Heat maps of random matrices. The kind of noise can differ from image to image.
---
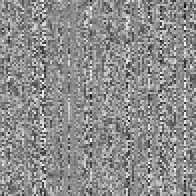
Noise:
columns of uneven size
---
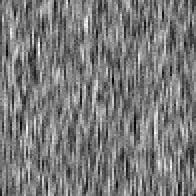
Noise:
streaked along the columns
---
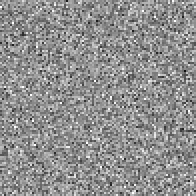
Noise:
independent entries
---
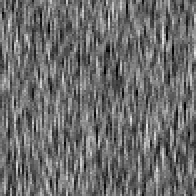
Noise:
streaked along the columns
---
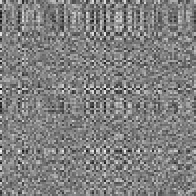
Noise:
low rank plus noise
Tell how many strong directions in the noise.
one
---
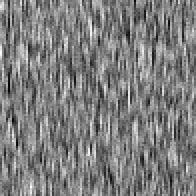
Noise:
streaked along the columns
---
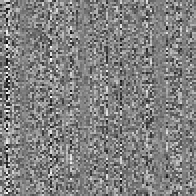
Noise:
columns of uneven size
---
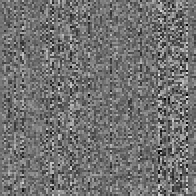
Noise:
columns of uneven size
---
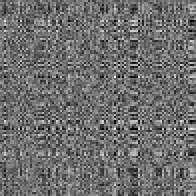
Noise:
low rank plus noise
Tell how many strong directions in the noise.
one
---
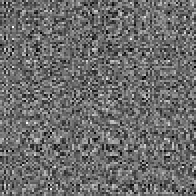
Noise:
low rank plus noise
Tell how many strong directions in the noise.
three or four
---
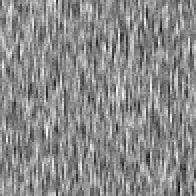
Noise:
streaked along the columns
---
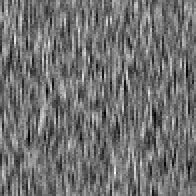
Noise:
streaked along the columns
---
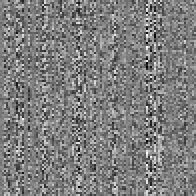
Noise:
columns of uneven size
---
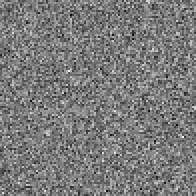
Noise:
independent entries
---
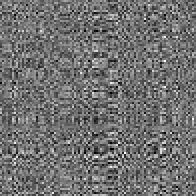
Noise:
low rank plus noise
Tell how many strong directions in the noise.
two
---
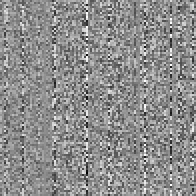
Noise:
columns of uneven size
